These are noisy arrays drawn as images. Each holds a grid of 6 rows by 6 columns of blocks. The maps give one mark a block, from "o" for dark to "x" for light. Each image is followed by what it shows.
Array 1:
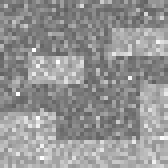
o o o o o o
o o o o x x
o x x o o o
o o o o o x
x x o o o x
x x x x x x
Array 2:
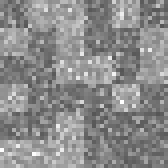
o x x o x o
x o x o o x
o o x x o x
x o o o x o
o o x o o o
x x x o o o
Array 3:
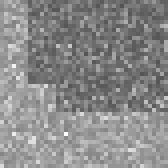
x o o o o o
x o o o o o
x o o o o o
x x o o o o
x x x x x x
x x x x x x
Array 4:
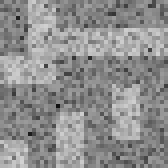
o x o o o o
o x x x x x
x x o o o o
o o o o x o
o o x o x o
x o x o o o
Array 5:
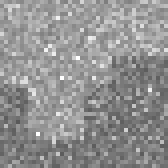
x x x x x x
x x x x x x
x x x x o o
o x x o o o
o x x o o o
o o o o o o
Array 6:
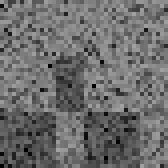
x x x x x x
x x x x x x
x x o x x x
x x o x x x
o o x o o x
o o x o o x
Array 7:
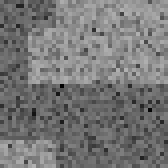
o o x x x x
o x x x x x
o x x x x x
o o o o o o
o o o o o o
x x o o o o
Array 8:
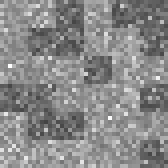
x x o x o o
x o o x x o
x x x o x x
o o x x x o
x o o x x x
x x x x x o
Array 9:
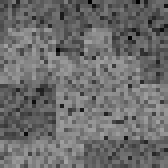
o o o o o o
x x o x o o
x x x x x o
o o x x x x
o o x x x x
x x x o o o
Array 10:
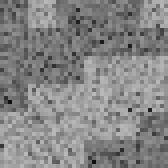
o x o o o x
o o o o o o
o o o x x x
o x x x x x
x x x x x o
x x x o o o
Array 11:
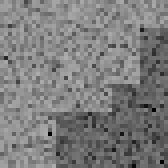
x x x x x x
x x x x x o
x x x x x o
x x x x o o
x x o o o o
x x o o o o
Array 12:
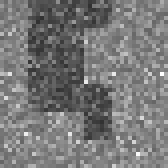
x o o o x x
x o o x x x
x o o x x x
x o o o x x
x x x o x x
x x x x x x
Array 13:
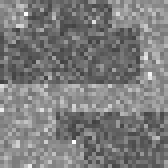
x o o o x x
o o o o o x
o o o o o x
x x x x x x
x x o o o o
x x x o o o
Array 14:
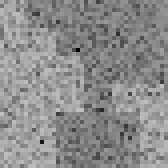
x o o o o o
x x o o o o
x x x o o o
x x x o x x
x x o o o x
x x o o o x
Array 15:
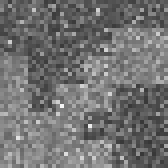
o o o o o o
o o o o x x
x o o x x x
x o x x o o
x x x o o o
x x x x o o
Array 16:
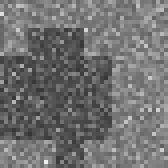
x x x x x x
x o o x x x
o o o o x x
o o o o x x
o o o o x x
x x o x x x
